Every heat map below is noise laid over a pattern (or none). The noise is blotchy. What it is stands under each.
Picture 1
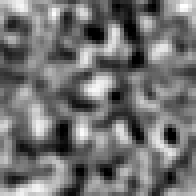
only noise
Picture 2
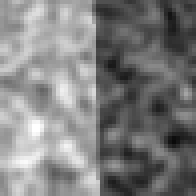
a sharp edge
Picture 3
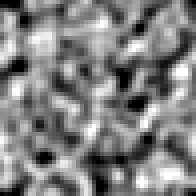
only noise
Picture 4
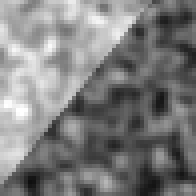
a sharp edge
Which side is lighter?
top left
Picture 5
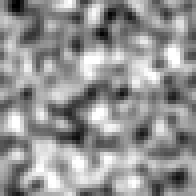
only noise
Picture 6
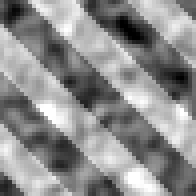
diagonal stripes
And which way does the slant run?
top left to bottom right
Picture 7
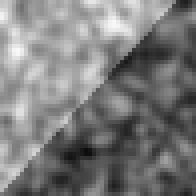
a sharp edge
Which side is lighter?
top left
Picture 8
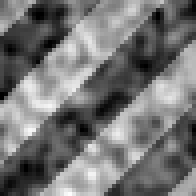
diagonal stripes
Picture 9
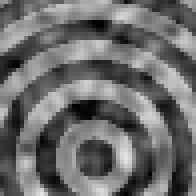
rings round one point
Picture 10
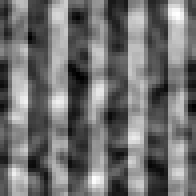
vertical stripes
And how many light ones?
5
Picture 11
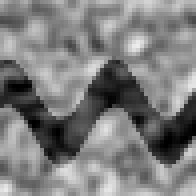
a wavy band
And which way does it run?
left to right
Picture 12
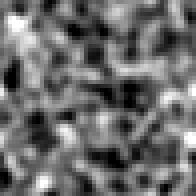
only noise
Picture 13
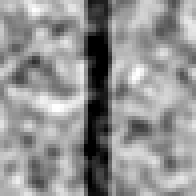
one vertical stripe
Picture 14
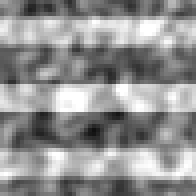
horizontal stripes
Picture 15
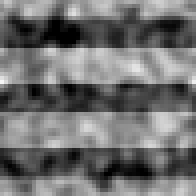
horizontal stripes
